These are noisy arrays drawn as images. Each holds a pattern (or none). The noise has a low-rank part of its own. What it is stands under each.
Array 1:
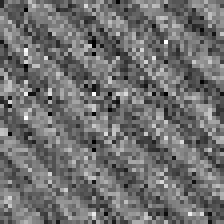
diagonal stripes
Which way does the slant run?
top left to bottom right
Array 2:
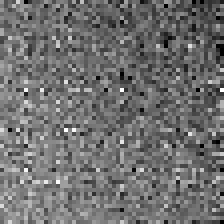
a smooth slope
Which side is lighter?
bottom left
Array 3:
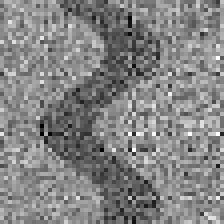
a wavy band
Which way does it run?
top to bottom
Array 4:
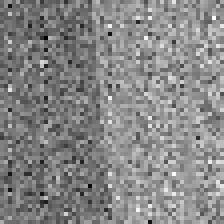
a sharp edge
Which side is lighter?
right
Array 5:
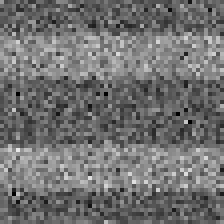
horizontal stripes
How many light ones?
2
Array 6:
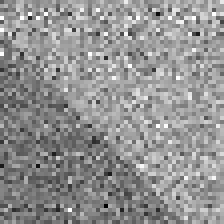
a sharp edge
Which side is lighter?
top right
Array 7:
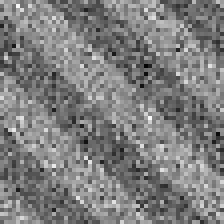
diagonal stripes
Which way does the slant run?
top left to bottom right
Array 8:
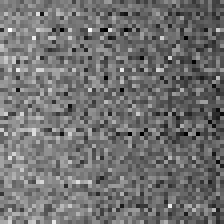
a smooth slope
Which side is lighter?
left
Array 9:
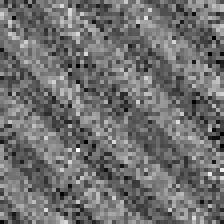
diagonal stripes
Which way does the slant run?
top left to bottom right
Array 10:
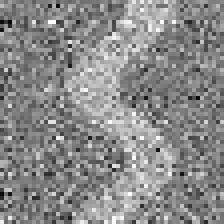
a wavy band
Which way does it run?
top to bottom
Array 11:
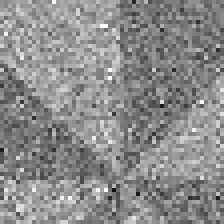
spokes from one point
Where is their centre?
bottom middle
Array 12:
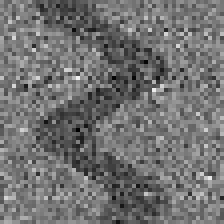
a wavy band
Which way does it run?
top to bottom
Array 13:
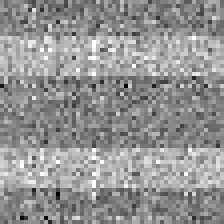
horizontal stripes
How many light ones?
2
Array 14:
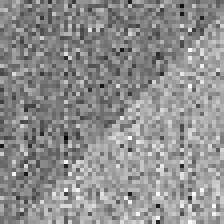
a sharp edge
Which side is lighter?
bottom right
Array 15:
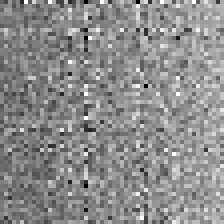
a smooth slope
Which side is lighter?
right
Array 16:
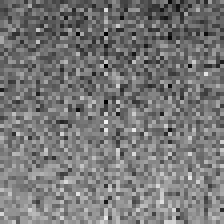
a smooth slope
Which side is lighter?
bottom
